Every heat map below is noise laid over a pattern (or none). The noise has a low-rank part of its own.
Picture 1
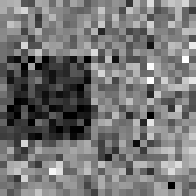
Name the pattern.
one block
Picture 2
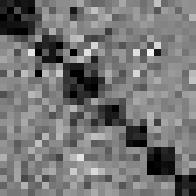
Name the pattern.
blocks along the diagonal
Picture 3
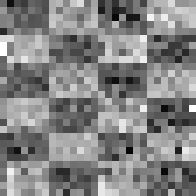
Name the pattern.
a checkerboard
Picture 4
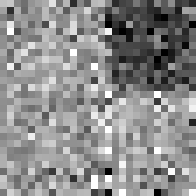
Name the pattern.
one block
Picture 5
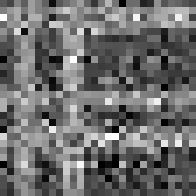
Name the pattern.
bands of rows crossing bands of columns
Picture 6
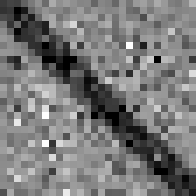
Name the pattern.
a diagonal band
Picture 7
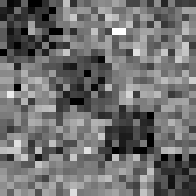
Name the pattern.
blocks along the diagonal
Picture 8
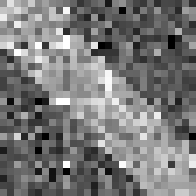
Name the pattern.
a diagonal band
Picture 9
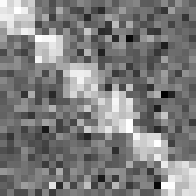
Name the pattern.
blocks along the diagonal
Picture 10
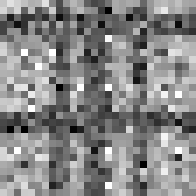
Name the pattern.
bands of rows crossing bands of columns
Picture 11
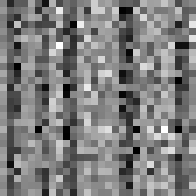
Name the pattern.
bands of columns
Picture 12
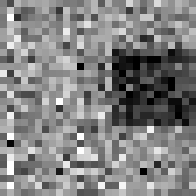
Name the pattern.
one block
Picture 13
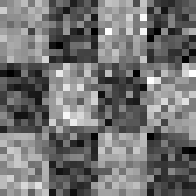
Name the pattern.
a checkerboard
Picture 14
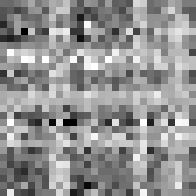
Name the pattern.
bands of rows crossing bands of columns
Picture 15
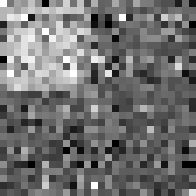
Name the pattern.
one block
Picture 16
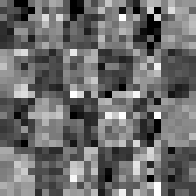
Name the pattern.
a checkerboard
